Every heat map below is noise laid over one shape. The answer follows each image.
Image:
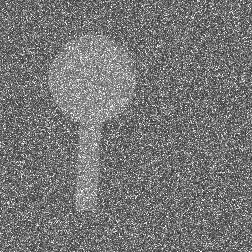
lollipop
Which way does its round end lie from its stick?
up
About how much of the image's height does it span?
two thirds
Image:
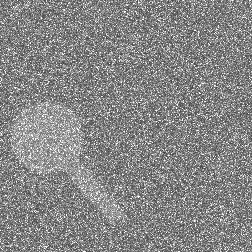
lollipop
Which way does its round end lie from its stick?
up and left
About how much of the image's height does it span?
half
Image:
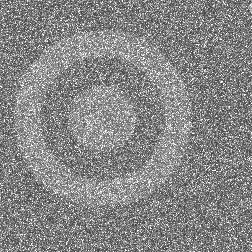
bullseye
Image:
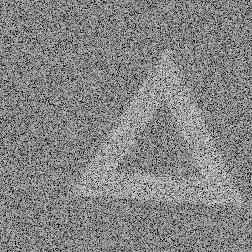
triangle frame
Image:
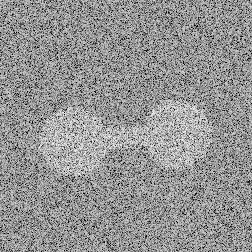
dumbbell
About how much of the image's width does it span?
two thirds
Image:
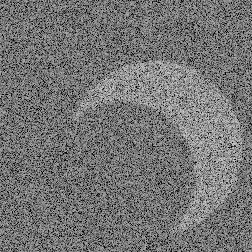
crescent
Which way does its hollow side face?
down and left
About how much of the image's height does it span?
two thirds
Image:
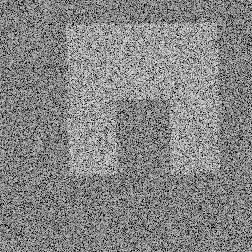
square with a notch
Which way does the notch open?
down
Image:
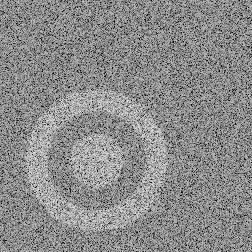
bullseye
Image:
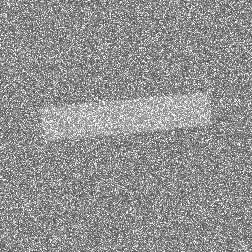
bar
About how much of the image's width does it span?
two thirds
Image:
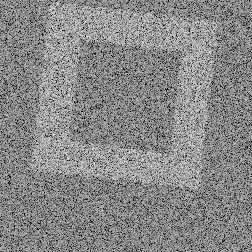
square frame
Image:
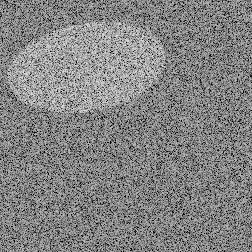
ellipse
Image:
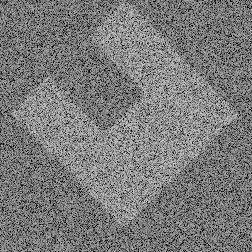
square with a notch
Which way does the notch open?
up and left
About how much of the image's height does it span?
nearly all
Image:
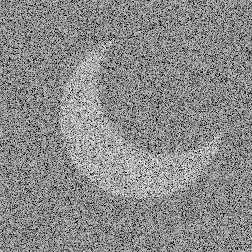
crescent
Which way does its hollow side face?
up and right
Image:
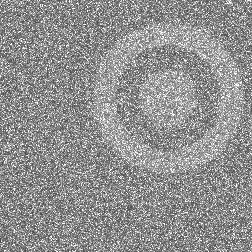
bullseye
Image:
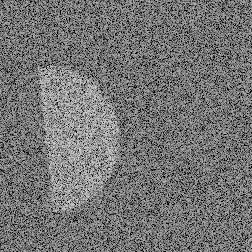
half disc
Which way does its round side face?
right
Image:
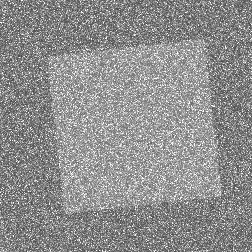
square
